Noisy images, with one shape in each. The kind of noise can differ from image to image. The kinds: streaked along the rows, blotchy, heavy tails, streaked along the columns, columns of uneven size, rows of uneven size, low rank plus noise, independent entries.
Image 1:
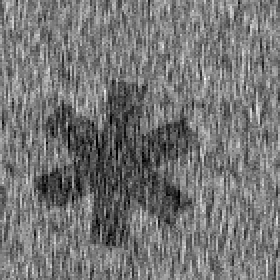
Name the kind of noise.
streaked along the columns
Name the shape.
asterisk
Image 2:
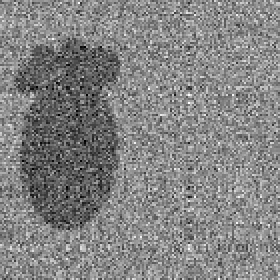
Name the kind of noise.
low rank plus noise
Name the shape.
footprint
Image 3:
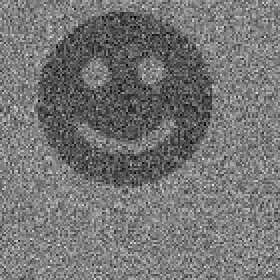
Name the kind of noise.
low rank plus noise
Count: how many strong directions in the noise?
five to eight
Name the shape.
smiling face
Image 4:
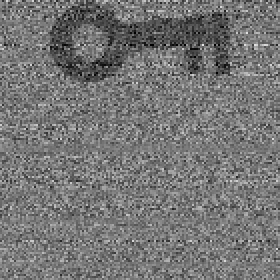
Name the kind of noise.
rows of uneven size
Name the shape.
key
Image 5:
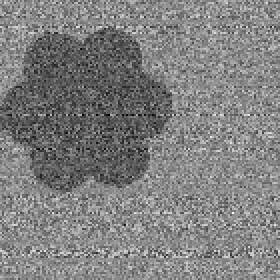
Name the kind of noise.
rows of uneven size
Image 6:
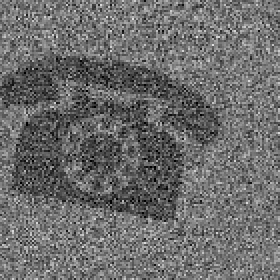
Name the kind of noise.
low rank plus noise
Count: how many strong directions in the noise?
five to eight
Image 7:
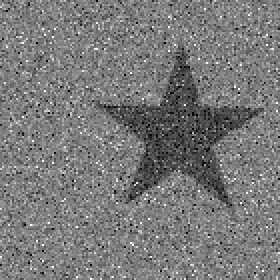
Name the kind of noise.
heavy tails
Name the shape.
star
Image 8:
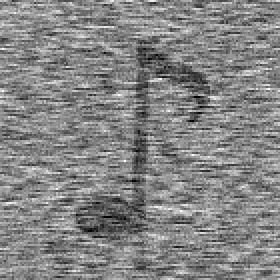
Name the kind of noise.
streaked along the rows
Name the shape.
musical note
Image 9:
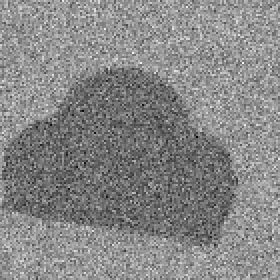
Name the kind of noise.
independent entries
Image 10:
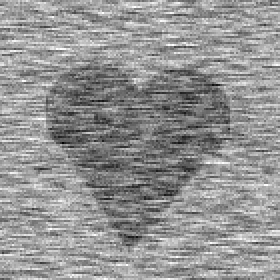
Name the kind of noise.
streaked along the rows
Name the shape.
heart
